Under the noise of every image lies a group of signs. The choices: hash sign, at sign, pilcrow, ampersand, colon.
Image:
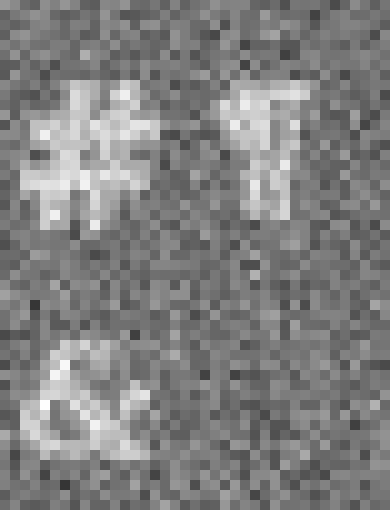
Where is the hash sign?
top left
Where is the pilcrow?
top right
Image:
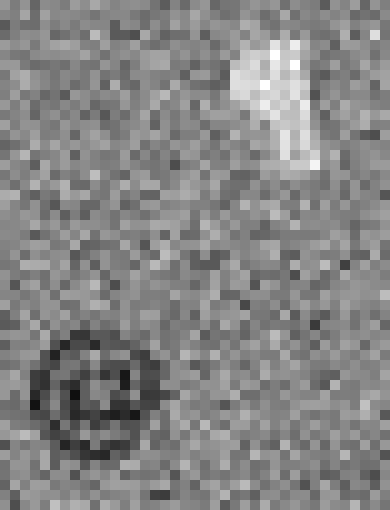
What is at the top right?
pilcrow
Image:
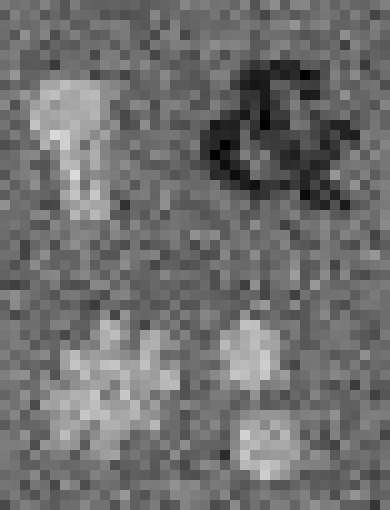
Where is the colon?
bottom right
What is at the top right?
ampersand
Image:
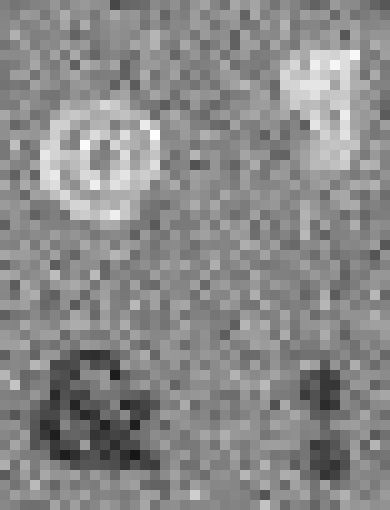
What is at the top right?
pilcrow
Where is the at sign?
top left
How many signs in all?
4
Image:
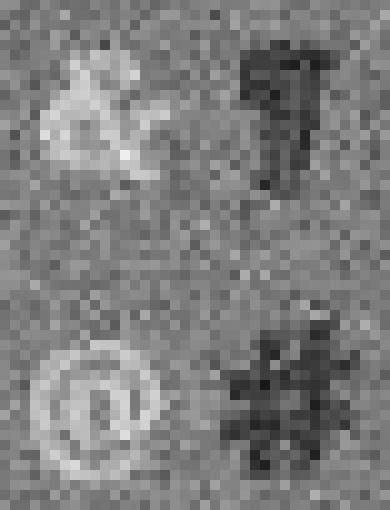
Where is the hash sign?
bottom right
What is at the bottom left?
at sign
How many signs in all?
4
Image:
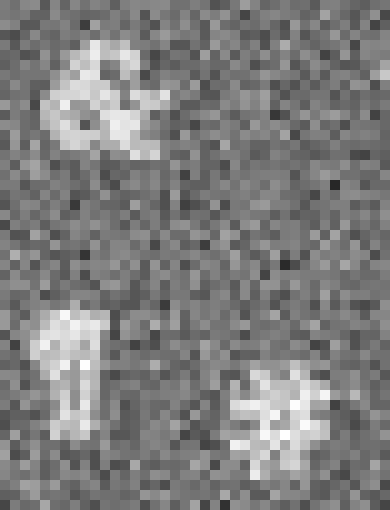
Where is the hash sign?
bottom right
